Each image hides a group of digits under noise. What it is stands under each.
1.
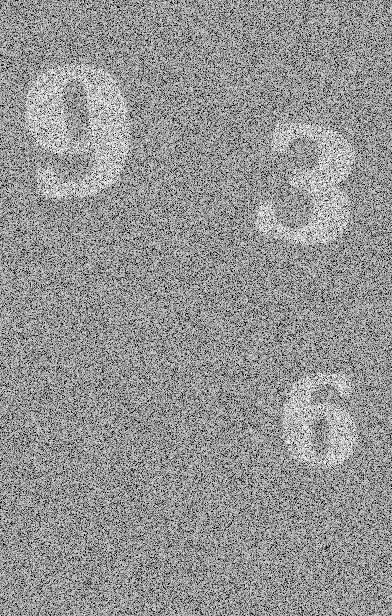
top left: light 9; top right: light 3; bottom right: light 6
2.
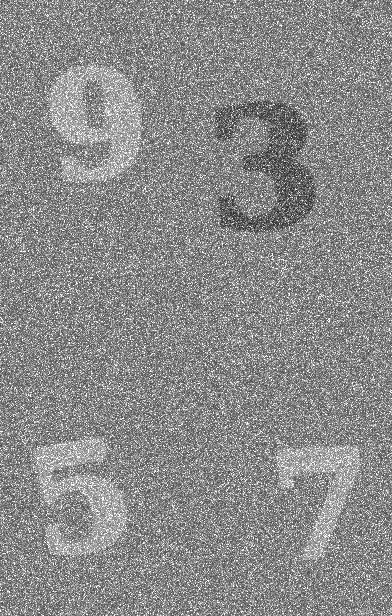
top left: light 9; top right: dark 3; bottom left: light 5; bottom right: light 7
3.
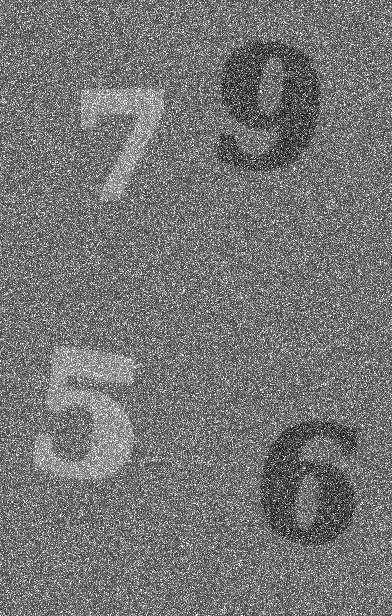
top left: light 7; top right: dark 9; bottom left: light 5; bottom right: dark 6
